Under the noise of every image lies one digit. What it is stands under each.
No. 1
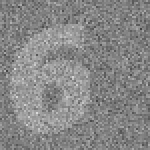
6
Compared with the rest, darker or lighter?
lighter
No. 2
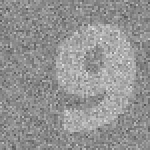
9
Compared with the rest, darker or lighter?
lighter
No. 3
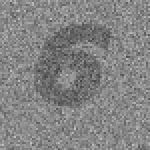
6
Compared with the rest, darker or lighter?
darker
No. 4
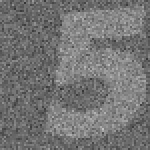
5
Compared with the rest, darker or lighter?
lighter
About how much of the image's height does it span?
nearly all
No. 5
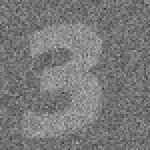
3
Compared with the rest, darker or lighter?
lighter
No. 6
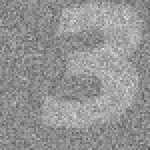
3
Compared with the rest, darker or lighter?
lighter
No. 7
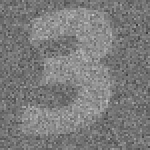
3
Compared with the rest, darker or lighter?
lighter
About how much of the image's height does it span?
nearly all
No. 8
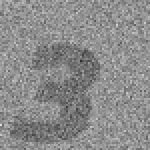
3
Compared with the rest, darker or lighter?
darker
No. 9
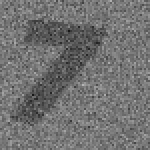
7
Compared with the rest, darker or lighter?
darker
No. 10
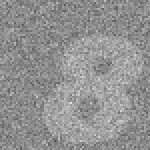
8
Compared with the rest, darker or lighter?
lighter
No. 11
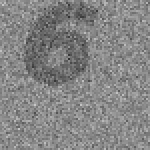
6
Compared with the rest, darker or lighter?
darker
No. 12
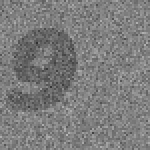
9
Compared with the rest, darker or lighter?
darker
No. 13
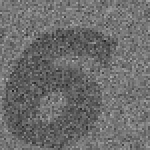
6
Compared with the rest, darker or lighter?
darker
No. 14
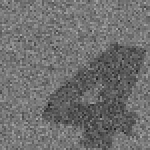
4
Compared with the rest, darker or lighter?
darker
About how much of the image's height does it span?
two thirds
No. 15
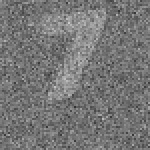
7
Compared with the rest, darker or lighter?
lighter
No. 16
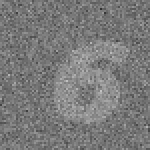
6
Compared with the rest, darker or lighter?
lighter
